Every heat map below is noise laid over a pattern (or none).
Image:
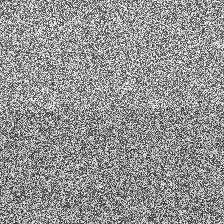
a sharp edge
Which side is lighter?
top
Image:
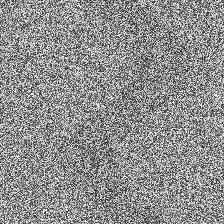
a wavy band
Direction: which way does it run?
top to bottom
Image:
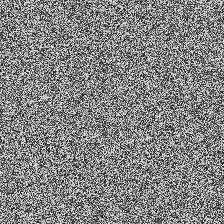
only noise
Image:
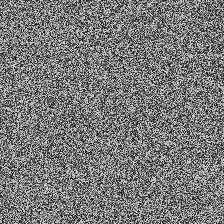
only noise
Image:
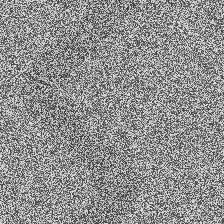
a wavy band
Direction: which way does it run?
top to bottom
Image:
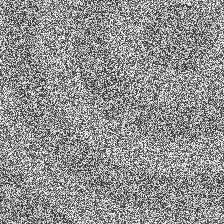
rings round one point
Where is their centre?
top right
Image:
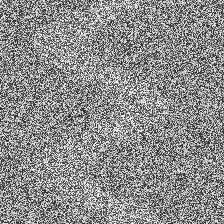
a wavy band
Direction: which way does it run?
top to bottom
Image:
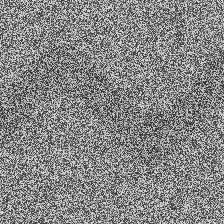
a wavy band
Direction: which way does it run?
left to right
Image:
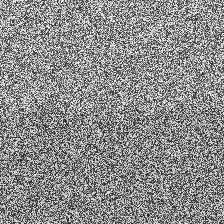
a sharp edge
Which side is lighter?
top
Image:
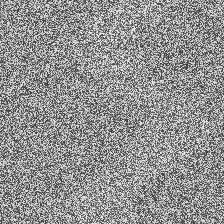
a wavy band
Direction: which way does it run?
top to bottom
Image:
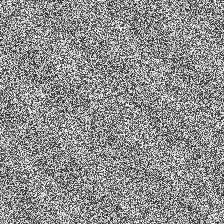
diagonal stripes
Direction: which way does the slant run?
top left to bottom right
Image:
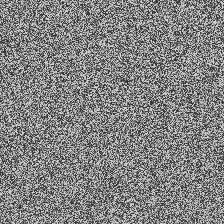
only noise
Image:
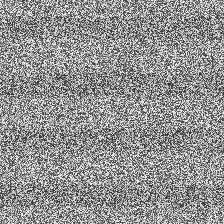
horizontal stripes
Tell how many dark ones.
4
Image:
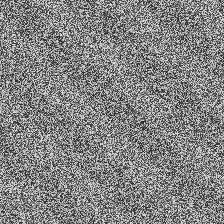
diagonal stripes
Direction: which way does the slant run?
top left to bottom right
